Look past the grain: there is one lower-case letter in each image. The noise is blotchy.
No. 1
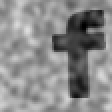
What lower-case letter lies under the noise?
f
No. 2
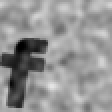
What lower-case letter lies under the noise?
f
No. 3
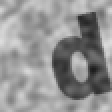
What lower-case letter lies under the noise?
d
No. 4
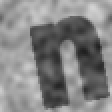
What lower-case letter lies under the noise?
n
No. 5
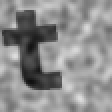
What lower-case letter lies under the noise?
t
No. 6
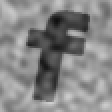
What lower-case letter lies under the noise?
f
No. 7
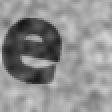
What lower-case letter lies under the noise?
e
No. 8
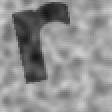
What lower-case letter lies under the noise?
r
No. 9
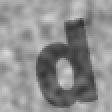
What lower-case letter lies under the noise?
d
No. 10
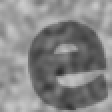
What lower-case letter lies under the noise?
e
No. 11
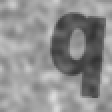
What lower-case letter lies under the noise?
q
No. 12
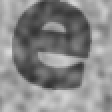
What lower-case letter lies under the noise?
e
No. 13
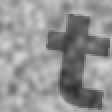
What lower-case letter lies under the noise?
t
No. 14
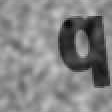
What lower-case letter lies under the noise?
q
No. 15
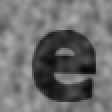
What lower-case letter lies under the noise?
e
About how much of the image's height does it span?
two thirds
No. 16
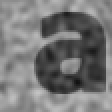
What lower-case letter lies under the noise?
a
